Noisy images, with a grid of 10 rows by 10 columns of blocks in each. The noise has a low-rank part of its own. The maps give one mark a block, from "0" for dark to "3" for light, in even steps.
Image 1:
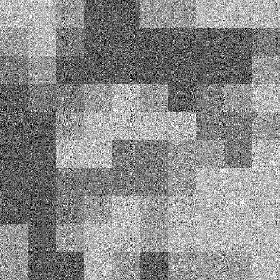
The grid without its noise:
3 3 2 0 0 2 2 3 3 3
2 3 1 0 0 0 0 0 0 1
1 2 0 0 0 0 0 0 0 2
0 1 1 2 3 2 0 1 2 3
0 0 2 3 3 3 3 1 1 2
0 0 3 3 1 1 2 2 1 3
0 0 1 1 1 1 2 3 3 3
0 0 1 2 3 2 3 3 3 3
2 0 2 3 3 2 3 3 3 3
2 0 0 3 2 0 2 2 2 3
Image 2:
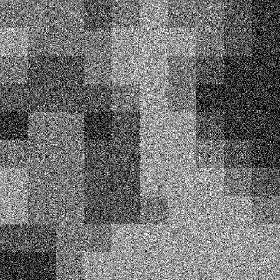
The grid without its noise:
2 2 2 1 2 3 2 2 1 0
3 2 2 2 3 3 3 2 1 0
2 1 1 2 3 3 2 1 0 0
1 1 1 1 2 3 2 0 0 0
0 2 2 0 1 3 3 1 0 0
2 2 2 1 1 3 3 2 1 0
3 2 2 1 1 3 3 3 2 1
3 2 2 1 1 2 3 3 3 2
1 1 2 2 3 3 3 3 3 3
0 0 2 3 3 3 3 3 3 3
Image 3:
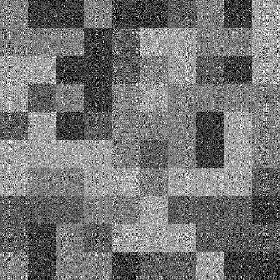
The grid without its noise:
2 0 0 2 0 0 1 2 0 3
2 2 2 0 1 3 3 2 2 3
3 3 0 0 1 2 3 1 0 3
3 1 2 0 2 3 2 2 2 2
1 3 0 1 2 2 2 0 3 2
3 3 3 3 2 1 2 0 3 2
3 2 2 3 3 2 3 3 3 1
1 1 1 2 2 3 1 1 1 0
1 0 2 1 3 3 3 1 1 1
2 0 2 2 0 1 1 3 0 0
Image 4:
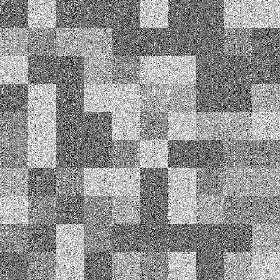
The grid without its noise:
0 3 0 0 0 3 0 0 3 3
2 1 2 2 0 0 0 0 1 0
3 0 0 2 1 3 3 0 0 0
0 3 0 3 3 2 2 0 0 2
1 3 0 0 3 1 3 2 2 3
1 3 0 0 1 3 0 0 1 1
2 0 1 3 3 0 3 1 2 2
3 1 0 1 2 0 3 2 1 1
1 0 3 1 0 0 0 0 0 2
0 1 3 0 2 1 3 0 2 3
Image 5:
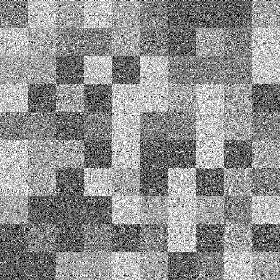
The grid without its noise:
1 3 2 3 2 1 0 0 0 2
3 2 1 1 2 1 0 2 1 3
2 2 0 3 0 3 1 1 1 3
3 0 2 0 3 3 2 3 2 0
1 1 0 1 3 1 1 3 2 1
3 2 2 0 3 0 0 3 0 2
3 2 0 3 2 0 3 0 2 1
2 0 0 0 3 2 3 2 1 3
0 1 0 1 0 1 3 0 2 0
0 0 2 2 3 2 0 1 3 2
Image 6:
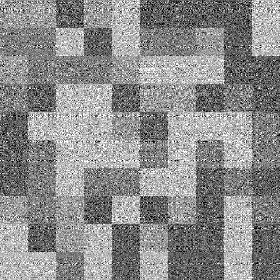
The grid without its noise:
2 2 0 2 3 0 0 0 0 3
1 1 3 0 3 1 1 2 0 3
2 1 1 1 2 3 3 3 0 0
1 0 3 3 0 2 2 0 1 0
0 3 3 3 2 0 3 3 3 1
0 1 3 3 3 1 3 1 3 1
0 1 3 1 1 3 3 0 1 0
2 1 2 0 3 0 2 0 3 1
3 0 2 3 0 2 0 0 3 0
3 3 1 3 0 3 0 0 3 0
